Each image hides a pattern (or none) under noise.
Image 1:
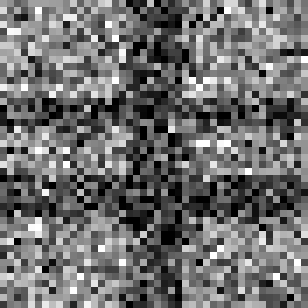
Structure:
bands of rows crossing bands of columns
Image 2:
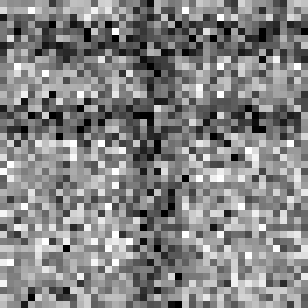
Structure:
bands of rows crossing bands of columns
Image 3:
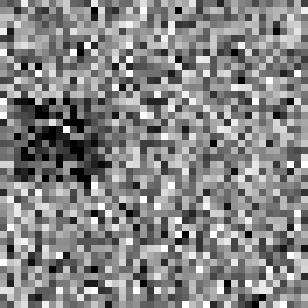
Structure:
one block
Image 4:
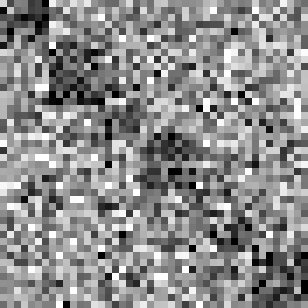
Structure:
blocks along the diagonal
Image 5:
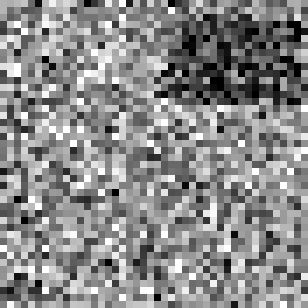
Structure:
one block
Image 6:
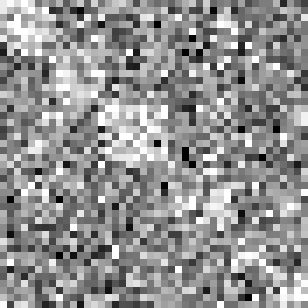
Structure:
blocks along the diagonal
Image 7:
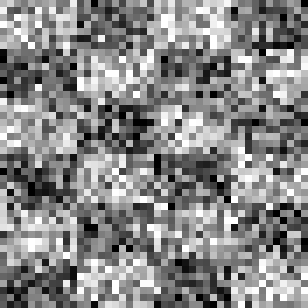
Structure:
a checkerboard
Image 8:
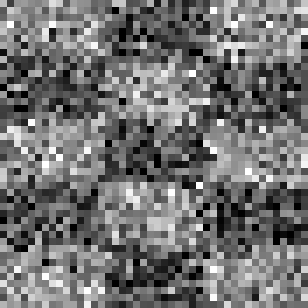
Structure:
a checkerboard
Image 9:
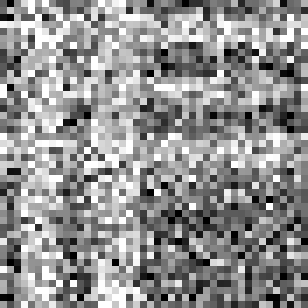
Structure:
bands of rows crossing bands of columns
